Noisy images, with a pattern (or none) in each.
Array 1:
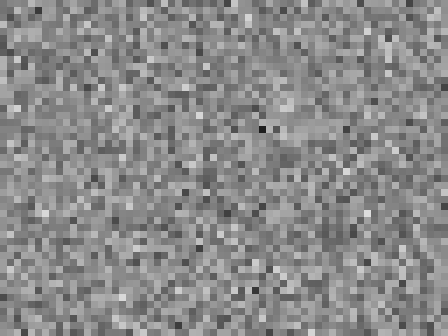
only noise
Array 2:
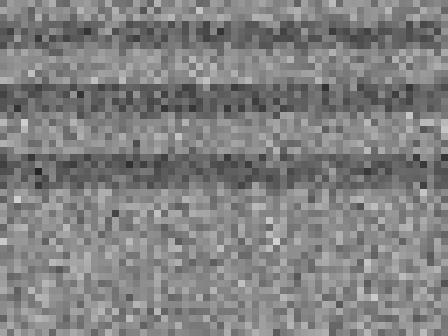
bands of rows
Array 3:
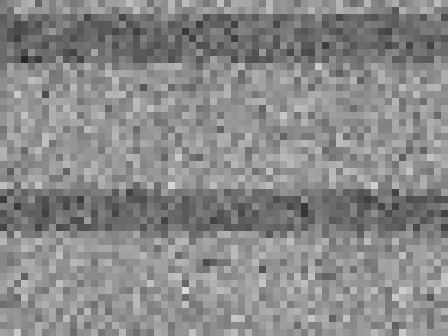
bands of rows
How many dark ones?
2
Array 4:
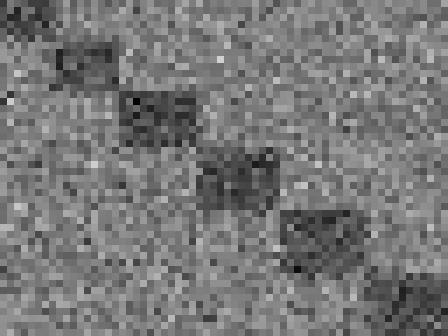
blocks along the diagonal
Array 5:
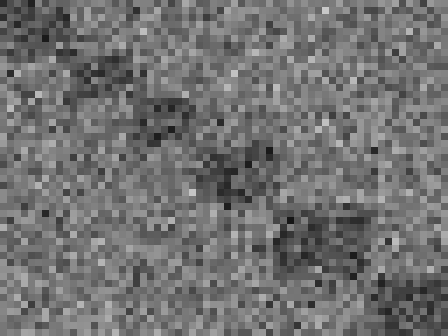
blocks along the diagonal
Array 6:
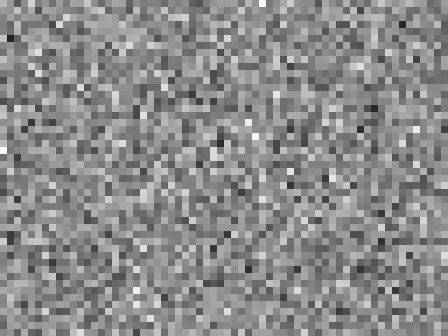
only noise
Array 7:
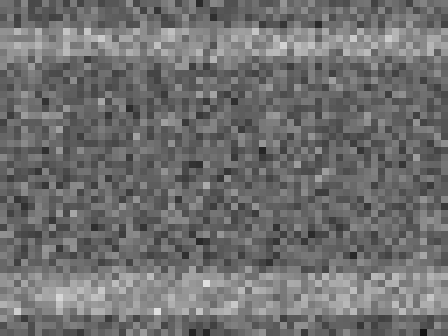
bands of rows
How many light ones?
2
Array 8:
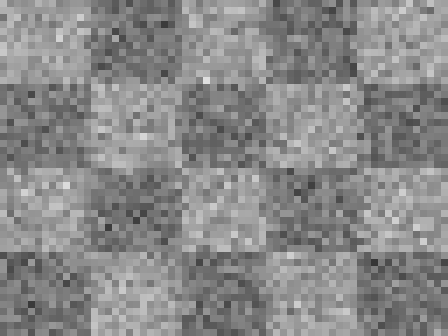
a checkerboard
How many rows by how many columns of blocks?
4 by 5
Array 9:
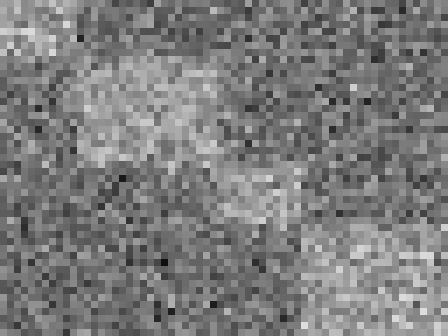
blocks along the diagonal
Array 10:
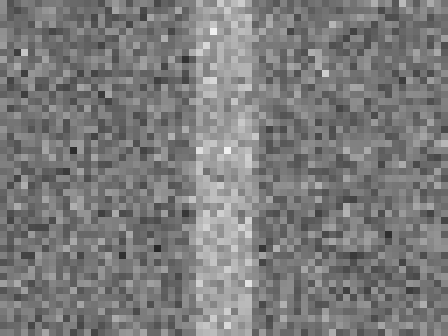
one band of columns
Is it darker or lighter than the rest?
lighter
